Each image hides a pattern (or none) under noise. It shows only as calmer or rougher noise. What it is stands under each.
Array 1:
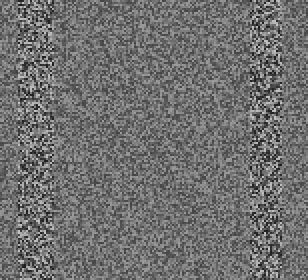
bands of columns
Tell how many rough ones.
2
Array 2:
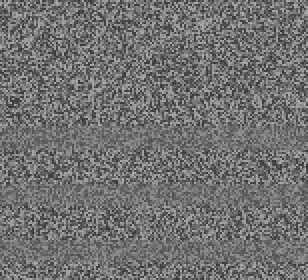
bands of rows
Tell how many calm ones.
3
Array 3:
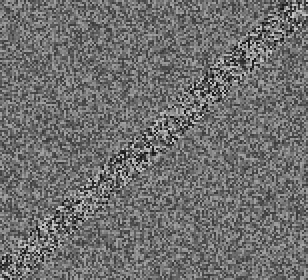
a diagonal band
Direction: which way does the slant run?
bottom left to top right
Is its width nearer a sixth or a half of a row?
a sixth
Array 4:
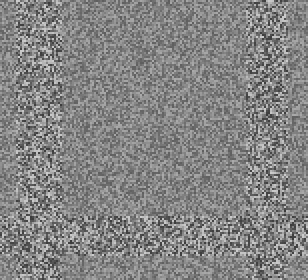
bands of rows crossing bands of columns
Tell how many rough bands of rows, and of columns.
1 and 2
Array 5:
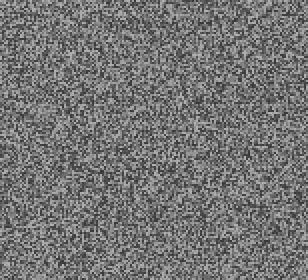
only noise
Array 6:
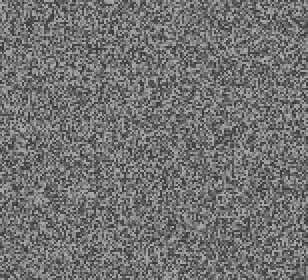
only noise
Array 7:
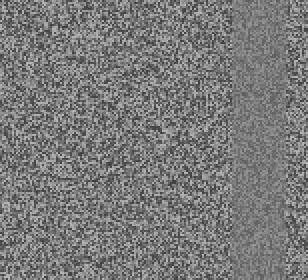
one band of columns
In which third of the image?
right
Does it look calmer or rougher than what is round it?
calmer
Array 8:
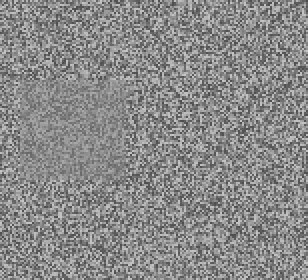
one block
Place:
middle left
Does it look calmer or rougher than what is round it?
calmer
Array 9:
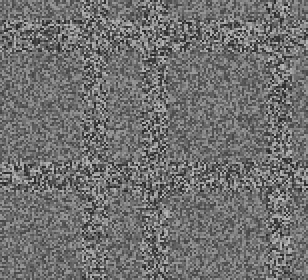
bands of rows crossing bands of columns
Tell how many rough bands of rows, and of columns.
2 and 3
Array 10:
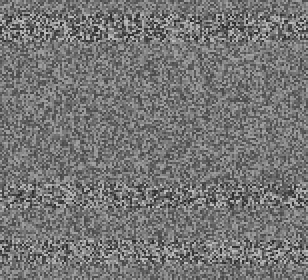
bands of rows
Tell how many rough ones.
3
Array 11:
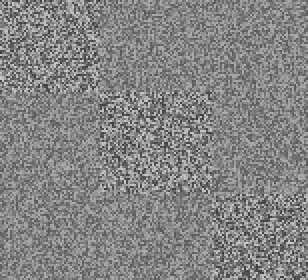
blocks along the diagonal
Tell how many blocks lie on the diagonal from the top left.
3
